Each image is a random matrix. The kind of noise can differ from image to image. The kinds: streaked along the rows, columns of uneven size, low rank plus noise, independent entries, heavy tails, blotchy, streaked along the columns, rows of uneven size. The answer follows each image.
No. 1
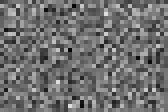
low rank plus noise
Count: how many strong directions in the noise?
three or four
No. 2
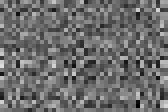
low rank plus noise
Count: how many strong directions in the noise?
one
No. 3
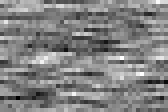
streaked along the rows
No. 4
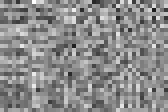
low rank plus noise
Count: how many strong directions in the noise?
two
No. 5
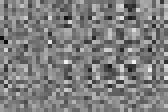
low rank plus noise
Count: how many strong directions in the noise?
one
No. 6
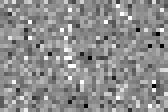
heavy tails
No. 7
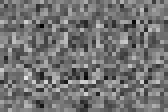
low rank plus noise
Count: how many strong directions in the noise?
two
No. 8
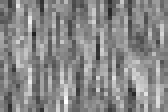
streaked along the columns
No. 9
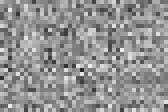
low rank plus noise
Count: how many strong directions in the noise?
three or four
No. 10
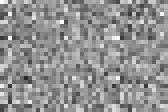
low rank plus noise
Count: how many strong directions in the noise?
one
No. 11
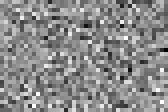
independent entries
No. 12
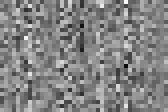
columns of uneven size
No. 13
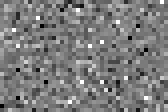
heavy tails
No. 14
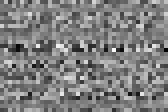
rows of uneven size
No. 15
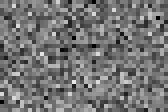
independent entries
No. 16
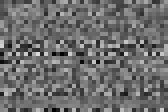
rows of uneven size
